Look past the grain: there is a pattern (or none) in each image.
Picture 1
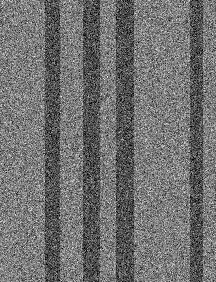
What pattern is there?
bands of columns
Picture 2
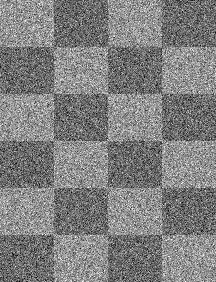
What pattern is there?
a checkerboard
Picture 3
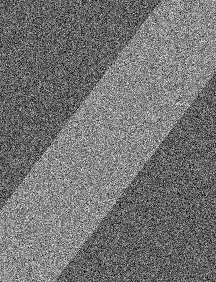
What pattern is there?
a diagonal band
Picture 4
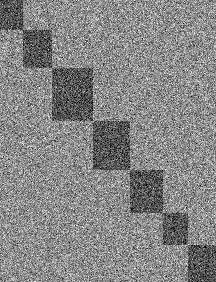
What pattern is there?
blocks along the diagonal
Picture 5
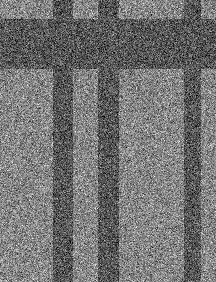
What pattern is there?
bands of rows crossing bands of columns
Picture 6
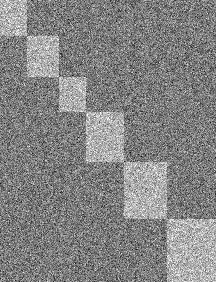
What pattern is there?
blocks along the diagonal
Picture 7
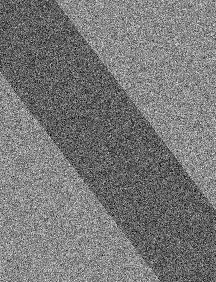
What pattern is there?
a diagonal band
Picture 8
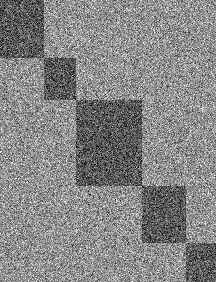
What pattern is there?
blocks along the diagonal
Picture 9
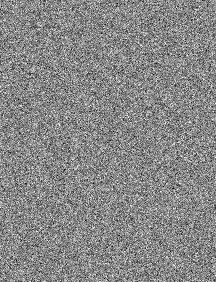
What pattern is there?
only noise
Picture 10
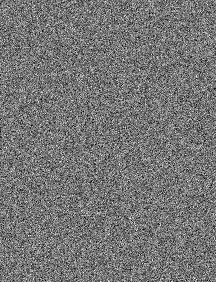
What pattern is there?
only noise
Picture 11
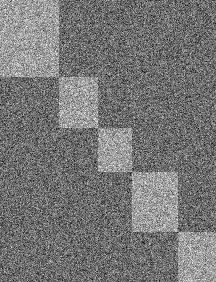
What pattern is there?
blocks along the diagonal
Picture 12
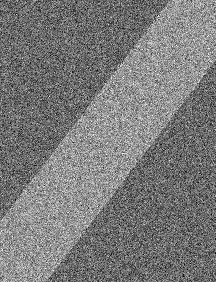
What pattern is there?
a diagonal band
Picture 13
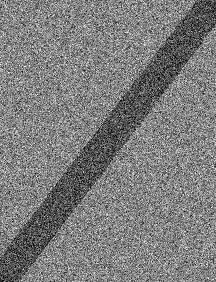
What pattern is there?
a diagonal band
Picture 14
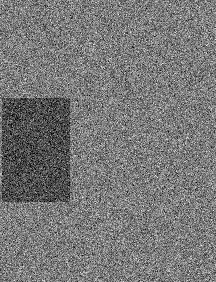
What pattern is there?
one block
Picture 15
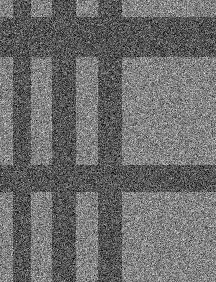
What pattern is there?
bands of rows crossing bands of columns
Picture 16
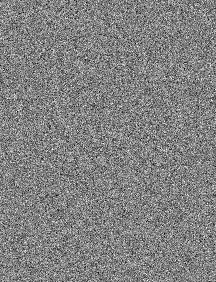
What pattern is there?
only noise
